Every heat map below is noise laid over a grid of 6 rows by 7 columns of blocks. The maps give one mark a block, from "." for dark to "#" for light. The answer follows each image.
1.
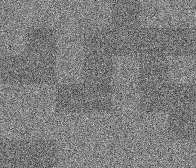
# # # # . # #
# . # . . . .
. . # . # . #
# # . . # . .
# # # # # # .
. . # # # # #
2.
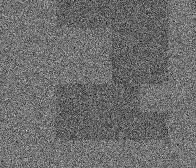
# # . . . . #
# # # # . . #
# # # # . . #
# # . . . # #
# # . . . . #
# # # # # # #
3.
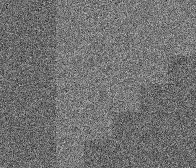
. . # # # # #
. . # # # # #
. . # # # # .
. . # # # . .
. . # # . . .
. . # . . . .
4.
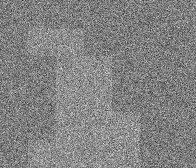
. . . . . . .
. # # . . . .
. . # # . . .
. . # # . . .
. . # # # . .
. # # # # . .
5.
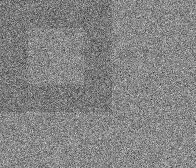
. . . . # # #
. # # . # # #
. # # . # # #
. . . . # # #
# # # # # # #
# # # # # # #
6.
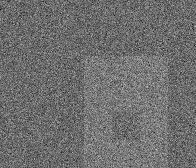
. . . . . . .
. . . . . . .
. . . # # # .
. . . # # # .
. . . # . # .
. . . # # # .
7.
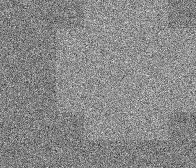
. . . # # # .
. . # # # # #
. . # # # # #
. . # # # # #
. . . # # # .
. . . . . . .
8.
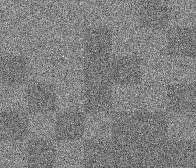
# # # # # . #
# # # . # # .
. # # . . # #
# . # . # # .
. # . # . . #
# . # . . . .
